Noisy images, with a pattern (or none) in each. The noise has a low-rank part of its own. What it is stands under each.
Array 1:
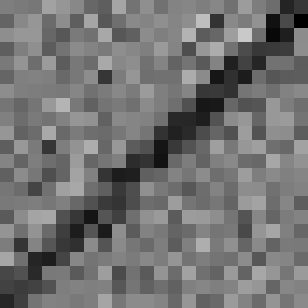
a diagonal band
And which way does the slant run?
bottom left to top right
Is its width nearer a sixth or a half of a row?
a sixth
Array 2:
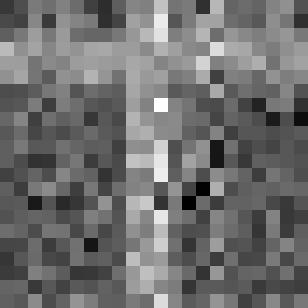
bands of rows crossing bands of columns
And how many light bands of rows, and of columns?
1 and 1
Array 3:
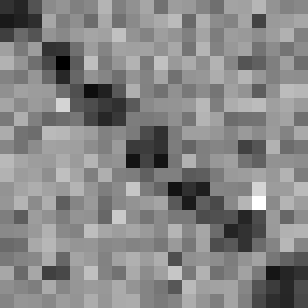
blocks along the diagonal
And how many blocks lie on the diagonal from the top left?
7
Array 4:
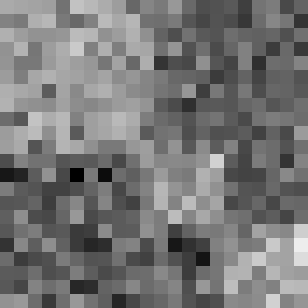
blocks along the diagonal
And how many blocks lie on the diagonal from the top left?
3
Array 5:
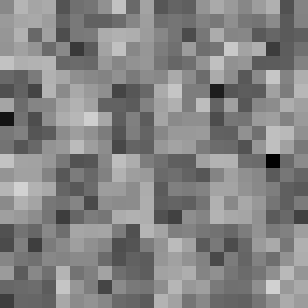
a checkerboard
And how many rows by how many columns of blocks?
4 by 6
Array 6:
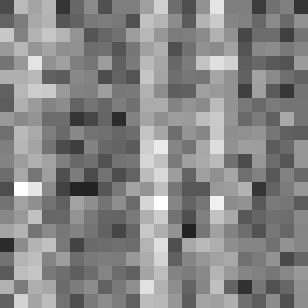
bands of columns
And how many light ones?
3
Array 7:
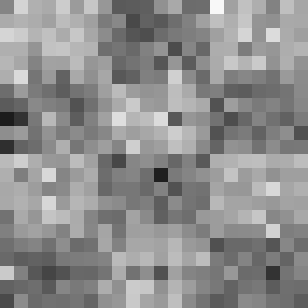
a checkerboard
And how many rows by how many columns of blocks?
4 by 3
